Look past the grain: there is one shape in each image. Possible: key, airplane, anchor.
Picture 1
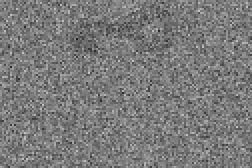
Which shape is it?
key
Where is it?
top middle
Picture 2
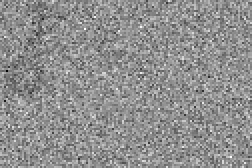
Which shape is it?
key
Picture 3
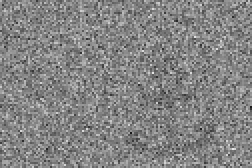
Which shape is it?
anchor
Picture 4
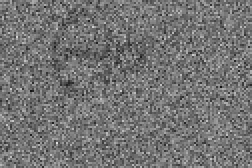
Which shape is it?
anchor
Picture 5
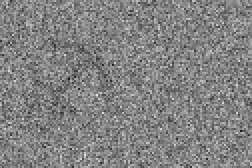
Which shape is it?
anchor
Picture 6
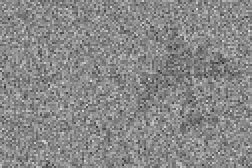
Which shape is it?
airplane
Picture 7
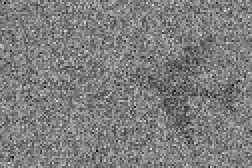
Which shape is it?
airplane
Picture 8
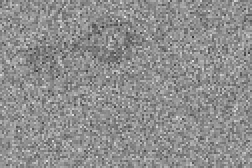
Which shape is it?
key
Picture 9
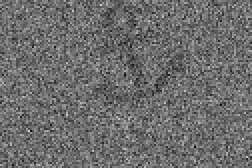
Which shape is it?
anchor
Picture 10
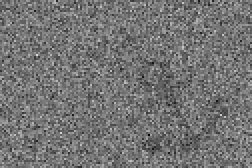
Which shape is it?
anchor
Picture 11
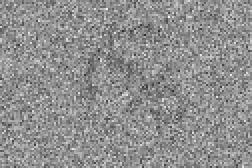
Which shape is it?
anchor
